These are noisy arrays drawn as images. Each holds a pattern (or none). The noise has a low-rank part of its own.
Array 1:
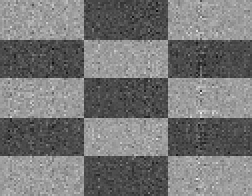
a checkerboard
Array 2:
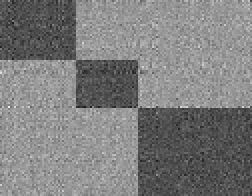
blocks along the diagonal
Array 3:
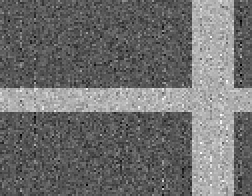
bands of rows crossing bands of columns
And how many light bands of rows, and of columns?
1 and 1
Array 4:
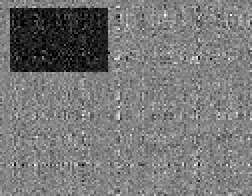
one block
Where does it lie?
top left
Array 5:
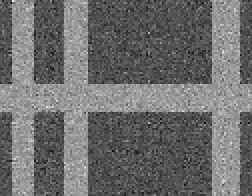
bands of rows crossing bands of columns
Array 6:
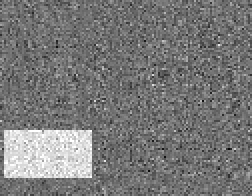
one block
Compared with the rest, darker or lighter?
lighter
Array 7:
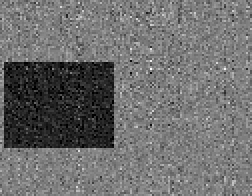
one block
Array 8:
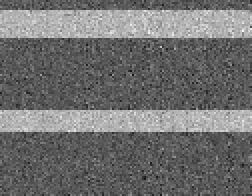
bands of rows
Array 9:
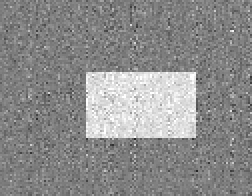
one block
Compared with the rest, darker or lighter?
lighter
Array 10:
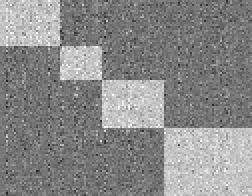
blocks along the diagonal
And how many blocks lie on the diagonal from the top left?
4
